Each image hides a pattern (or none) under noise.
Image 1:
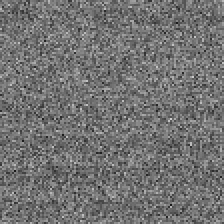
bands of rows
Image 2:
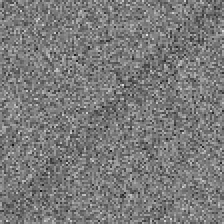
a diagonal band
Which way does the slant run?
bottom left to top right
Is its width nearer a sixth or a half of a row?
a sixth
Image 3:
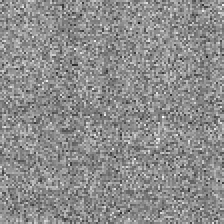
bands of rows crossing bands of columns
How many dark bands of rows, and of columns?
3 and 3
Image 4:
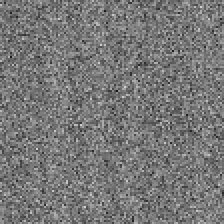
bands of columns
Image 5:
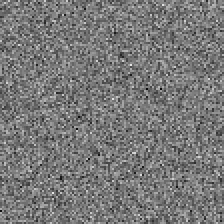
only noise
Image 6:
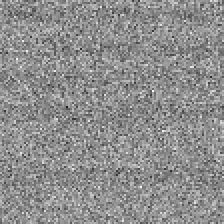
bands of rows
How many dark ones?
5
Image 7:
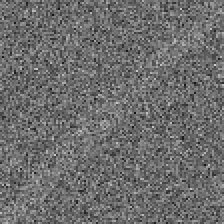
a diagonal band
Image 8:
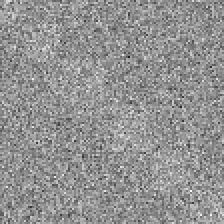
blocks along the diagonal
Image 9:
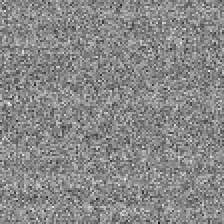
bands of rows
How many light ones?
6
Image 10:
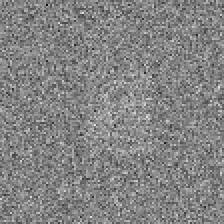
one block
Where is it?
centre
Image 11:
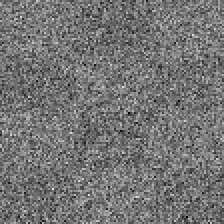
a checkerboard
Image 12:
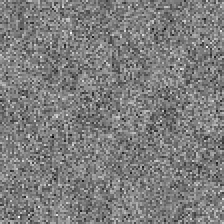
a checkerboard
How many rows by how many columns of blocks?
5 by 6
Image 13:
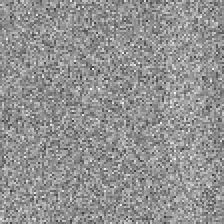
one band of columns
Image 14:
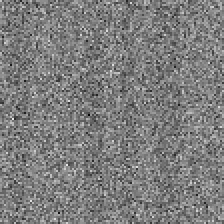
bands of columns
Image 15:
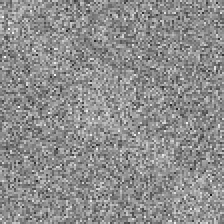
blocks along the diagonal
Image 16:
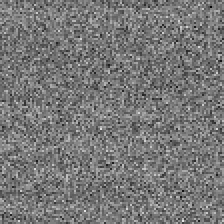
bands of rows
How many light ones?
5
